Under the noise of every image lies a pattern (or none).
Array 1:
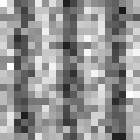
vertical stripes
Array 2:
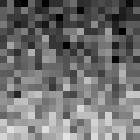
a smooth slope
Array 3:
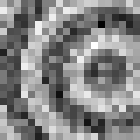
rings round one point
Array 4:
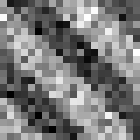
diagonal stripes
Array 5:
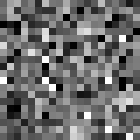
only noise
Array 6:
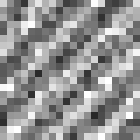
diagonal stripes
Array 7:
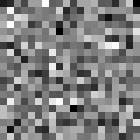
only noise
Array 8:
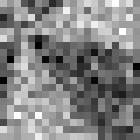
spokes from one point
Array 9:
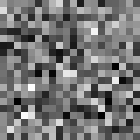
only noise
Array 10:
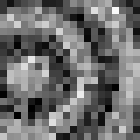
rings round one point
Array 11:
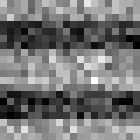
horizontal stripes
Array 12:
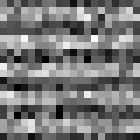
horizontal stripes
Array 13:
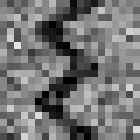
a wavy band
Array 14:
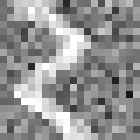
a wavy band
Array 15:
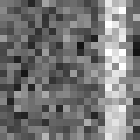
one vertical stripe
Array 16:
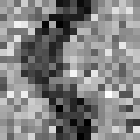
a wavy band
